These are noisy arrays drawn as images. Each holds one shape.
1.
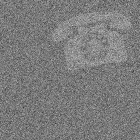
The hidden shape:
telephone
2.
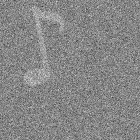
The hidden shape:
musical note
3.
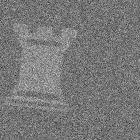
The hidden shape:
chess rook
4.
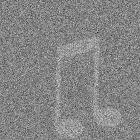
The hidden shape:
pair of musical notes
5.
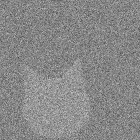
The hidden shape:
cat's head
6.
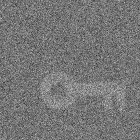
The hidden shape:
key
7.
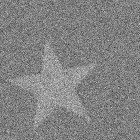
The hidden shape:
star
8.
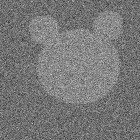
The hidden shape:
bear's head
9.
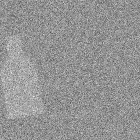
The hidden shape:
bottle
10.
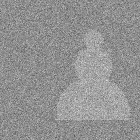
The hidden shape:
chess pawn
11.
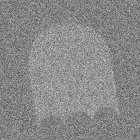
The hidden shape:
ghost
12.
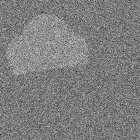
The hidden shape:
cloud
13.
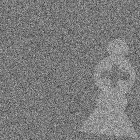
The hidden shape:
chess bishop
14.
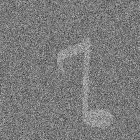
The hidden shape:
musical note
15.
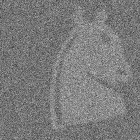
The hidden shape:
chess knight
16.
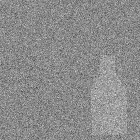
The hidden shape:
bottle
